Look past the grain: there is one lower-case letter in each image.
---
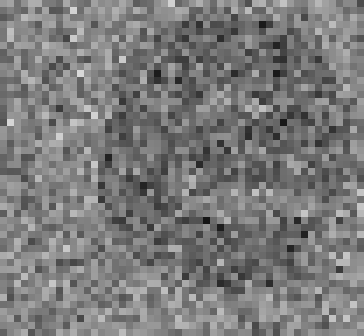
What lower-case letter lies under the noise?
e
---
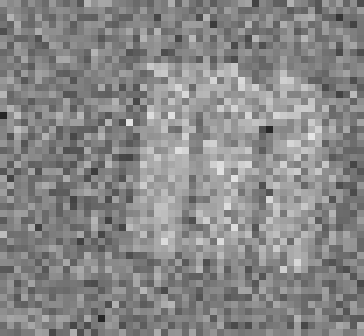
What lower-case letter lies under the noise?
m
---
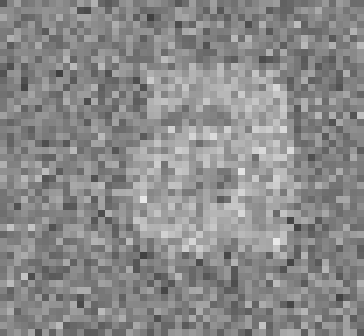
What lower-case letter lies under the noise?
a
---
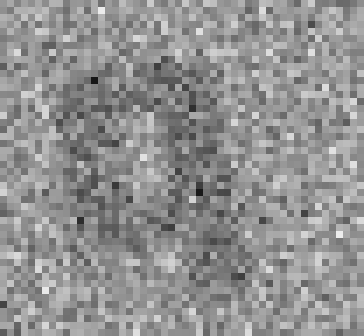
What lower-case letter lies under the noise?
q
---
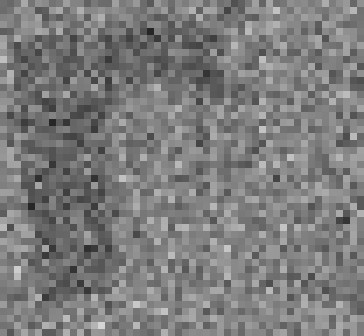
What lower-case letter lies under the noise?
r
